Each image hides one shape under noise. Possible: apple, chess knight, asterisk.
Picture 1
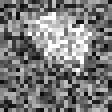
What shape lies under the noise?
chess knight
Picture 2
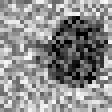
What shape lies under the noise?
apple
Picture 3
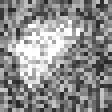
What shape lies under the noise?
chess knight
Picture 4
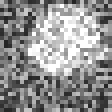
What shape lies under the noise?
apple
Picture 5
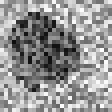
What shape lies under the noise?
apple
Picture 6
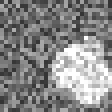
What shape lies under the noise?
apple
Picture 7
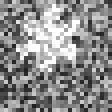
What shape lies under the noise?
asterisk
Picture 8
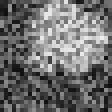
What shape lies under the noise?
apple
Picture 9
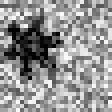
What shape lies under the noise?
asterisk
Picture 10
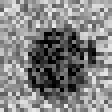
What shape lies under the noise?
apple
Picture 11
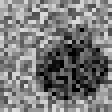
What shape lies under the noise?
apple
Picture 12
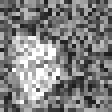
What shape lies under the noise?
chess knight
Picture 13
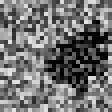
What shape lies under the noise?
chess knight
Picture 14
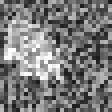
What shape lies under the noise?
chess knight
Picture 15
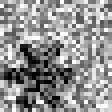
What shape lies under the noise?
asterisk
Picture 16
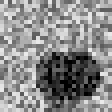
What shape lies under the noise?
apple
